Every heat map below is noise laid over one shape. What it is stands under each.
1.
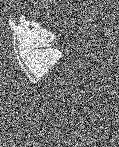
chess knight
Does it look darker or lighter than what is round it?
lighter
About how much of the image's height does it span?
half
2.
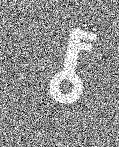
key
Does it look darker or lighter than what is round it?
lighter
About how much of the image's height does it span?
half
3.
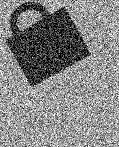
cup
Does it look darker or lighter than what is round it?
darker
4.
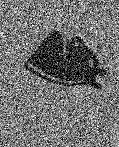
chess knight
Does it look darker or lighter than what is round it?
darker
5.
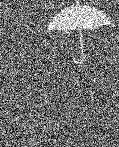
umbrella
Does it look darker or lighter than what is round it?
lighter
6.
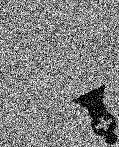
chess bishop
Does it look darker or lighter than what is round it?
darker
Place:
bottom right
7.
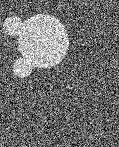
bear's head
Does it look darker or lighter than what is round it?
lighter
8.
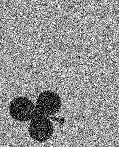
club
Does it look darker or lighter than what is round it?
darker
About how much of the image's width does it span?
half
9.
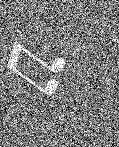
pair of musical notes
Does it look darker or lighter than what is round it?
lighter
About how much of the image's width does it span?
half
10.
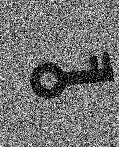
key
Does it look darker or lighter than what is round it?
darker
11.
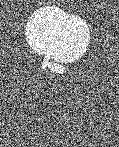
apple
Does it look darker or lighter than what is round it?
lighter
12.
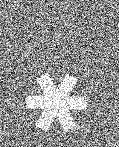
asterisk
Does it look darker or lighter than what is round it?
lighter
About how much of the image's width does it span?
half
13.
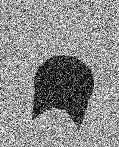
cat's head
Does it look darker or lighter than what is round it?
darker
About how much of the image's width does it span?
half
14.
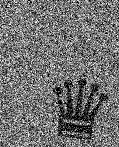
chess queen
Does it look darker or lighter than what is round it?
darker
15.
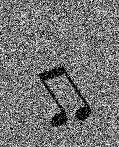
pair of musical notes
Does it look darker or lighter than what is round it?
darker
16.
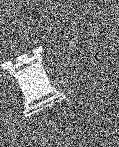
chess rook
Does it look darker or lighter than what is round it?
lighter
